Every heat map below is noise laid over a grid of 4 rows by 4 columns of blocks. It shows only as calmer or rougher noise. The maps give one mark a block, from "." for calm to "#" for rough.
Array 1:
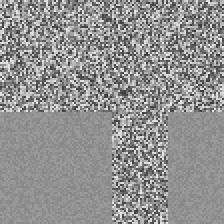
# # # #
# # # #
. . # .
. . # .
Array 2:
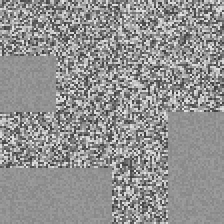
# # # #
. # # #
# # # .
. . # .
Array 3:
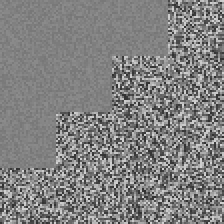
. . . #
. . # #
. # # #
# # # #
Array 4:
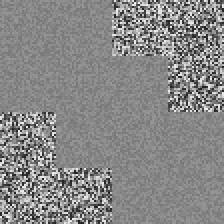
. . # #
. . . #
# . . .
# # . .
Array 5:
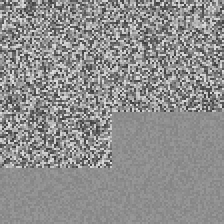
# # # #
# # # #
# # . .
. . . .
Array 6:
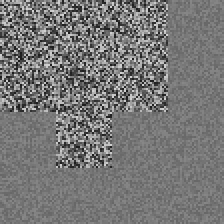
# # # .
# # # .
. # . .
. . . .
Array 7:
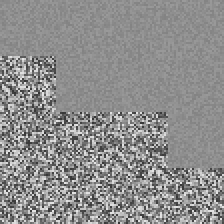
. . . .
# . . .
# # # .
# # # #
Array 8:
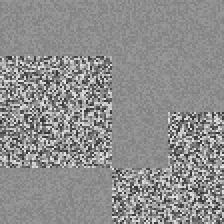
. . . .
# # . .
# # . #
. . # #
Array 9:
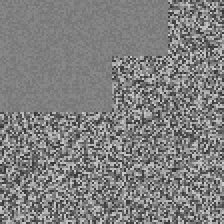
. . . #
. . # #
# # # #
# # # #
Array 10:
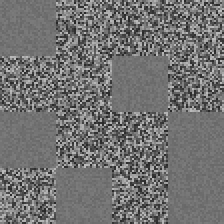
. # # #
# # . #
. # # .
# . # .
